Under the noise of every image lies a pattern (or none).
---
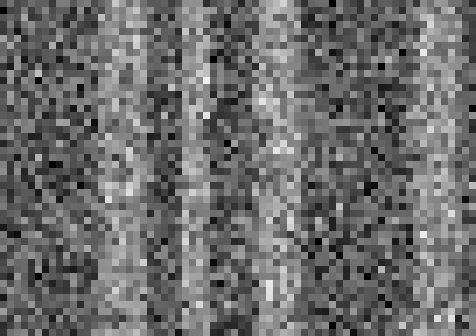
bands of columns
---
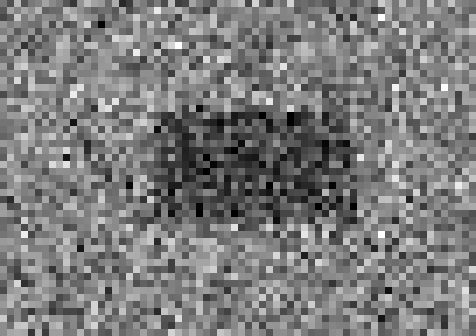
one block
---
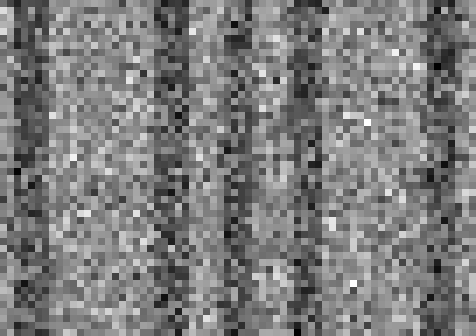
bands of columns
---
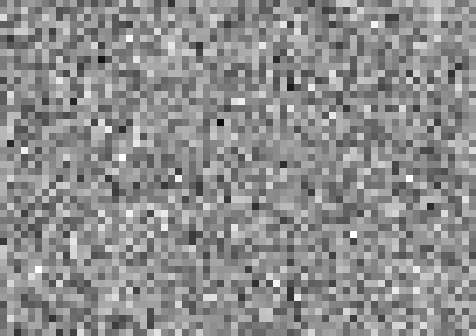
only noise
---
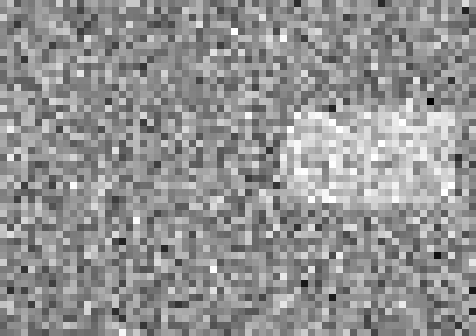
one block
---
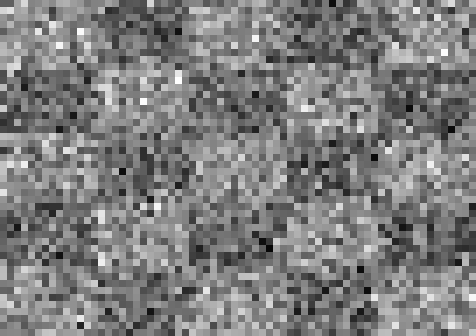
a checkerboard
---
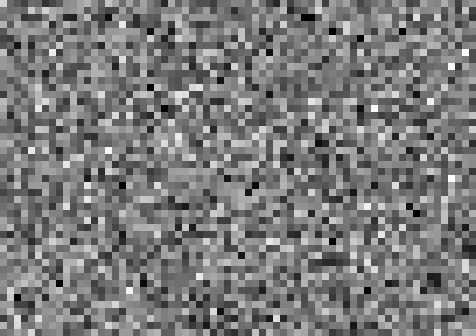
only noise
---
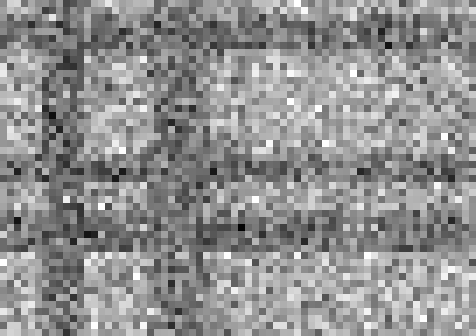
bands of rows crossing bands of columns
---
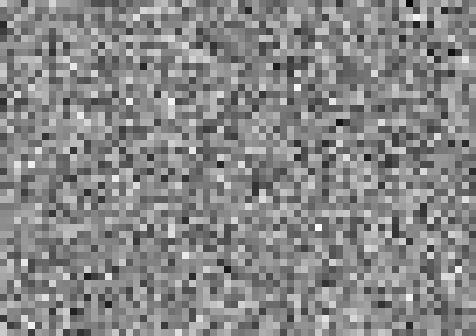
only noise
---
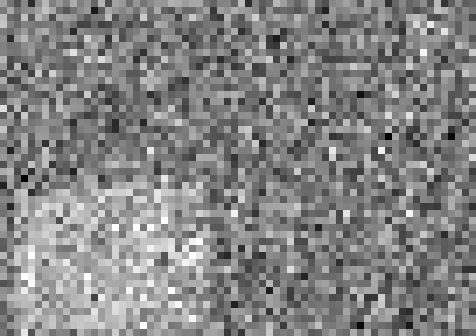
one block
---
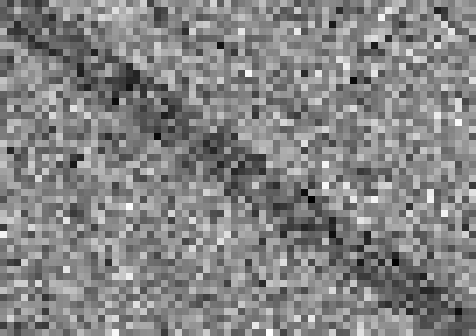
a diagonal band
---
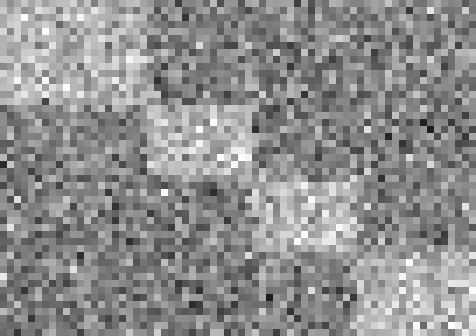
blocks along the diagonal
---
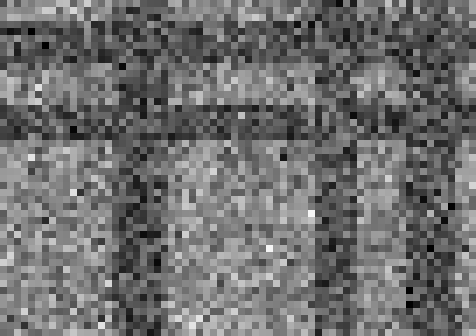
bands of rows crossing bands of columns
